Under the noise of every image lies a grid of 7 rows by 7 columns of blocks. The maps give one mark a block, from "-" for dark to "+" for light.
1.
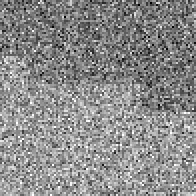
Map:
- - - - - - -
- - - - - - -
+ - - - - - -
+ + + + + - -
+ + + + + + +
+ + + + + + +
+ + + + + + +
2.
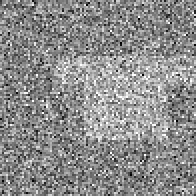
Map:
- - - - - - -
- - - - - - -
- - + + + + +
- - - + + + -
- - - + + + -
- - - - - - -
- - - - - - -
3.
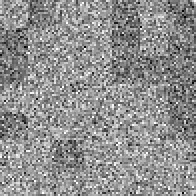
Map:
+ - + + - + -
- + + + - + -
- + + + - - -
+ + + + + + -
- + + + + + -
+ + - + + + +
+ + + + + + +
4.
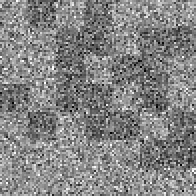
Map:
+ - + - + + +
+ + - - + - -
+ + - + - - +
- + - - + - +
+ - + - - + -
+ + + + + - -
+ + + + + + +
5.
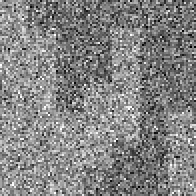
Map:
+ - - - - - -
+ + - - + - -
+ + - - + - -
+ + - + + - -
+ + + + + - +
+ + + + - - +
+ + + - - - +
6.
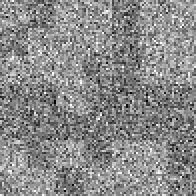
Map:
+ - + + - + +
- + + + - + +
+ + + - - + +
- - + - - - -
- - - - - - -
+ - + - + + -
+ + - + + + -
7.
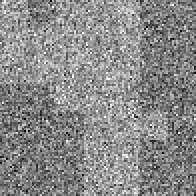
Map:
+ - + + + - -
+ + + + + - -
+ + + + + - -
- - + + + - -
- - - + + + -
- - - + + - -
- - - + + - -
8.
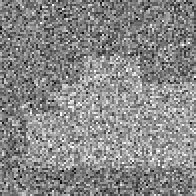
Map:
- - - - - - -
- - - - - - -
- - - + + - -
- - + + + + +
- + + + + + +
- + + + + + +
- - - - - - -
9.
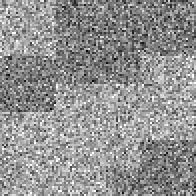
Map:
+ + - - - - -
+ + - - - - -
- - - - - + +
- - + + + + +
+ + + + + + +
+ + + + + - -
+ + + + - - -
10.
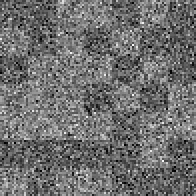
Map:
- - + + - + -
+ - + - + - -
- + + + - + -
+ + + - + - +
+ + + + - + +
- - - - - + -
+ - + + - - -
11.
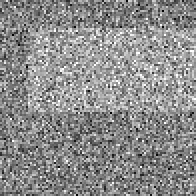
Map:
- - - - - - -
- + + + + + +
- + + + + + +
- + + + + + +
- - - - - - -
- - - - - - -
- - - - - - -
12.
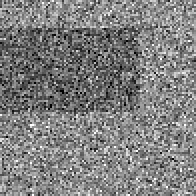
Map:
+ + + + + + +
- - - - - + +
- - - - - + +
- - - - - + +
+ + + + + + +
+ + + + + + +
+ + + + + + +
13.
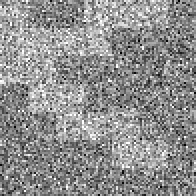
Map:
+ - - + + + -
+ + + + - - -
+ + - - - - -
- + + - - - -
- - + + + - -
- - - - + + -
- - - - - - -
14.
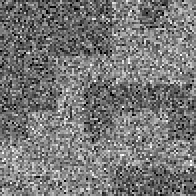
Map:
- - - - + - +
- - - - + + +
- - + + + + +
- - + - - - -
- + + - + + -
+ + + + + + +
+ + + + - - -
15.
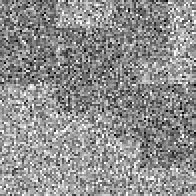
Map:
- - + + - - +
- - - - - - +
- - - - - + +
+ + - - - - -
+ + + + - - -
+ + + + + - -
+ + + + + + +
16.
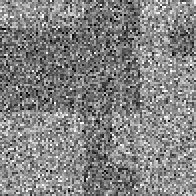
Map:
+ + + - - + +
- - - - - + -
- - - - - + +
- - - - - + +
+ + + - + + +
+ + + - + + +
+ + + - - + +
